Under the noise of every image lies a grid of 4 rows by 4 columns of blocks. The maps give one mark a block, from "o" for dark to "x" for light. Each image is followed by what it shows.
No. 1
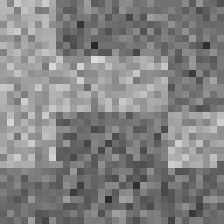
x o o o
x x x o
x o o x
o o o o
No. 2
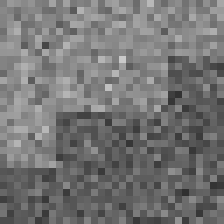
x x x x
x x x o
x o o o
o o o o
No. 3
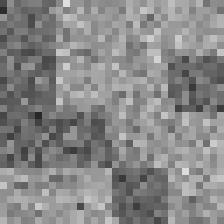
o x x x
o x x o
o o x x
x x o x
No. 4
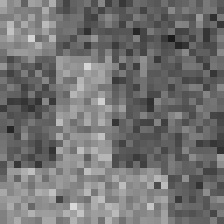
x o o o
o x o o
o x o o
x x x o
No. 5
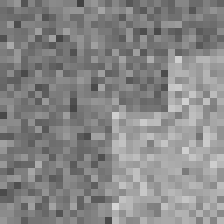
o o o o
o o o x
o o x x
o o x x
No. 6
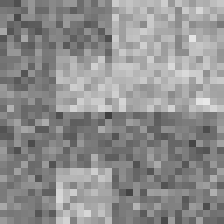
o o x x
o x x x
o o o o
o x o o
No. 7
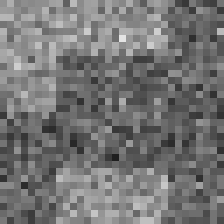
x x x o
x o o o
o o o o
o x x o
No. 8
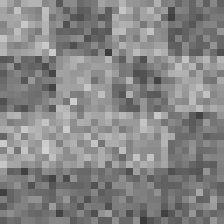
x o x o
o x o x
x x x o
o o o o
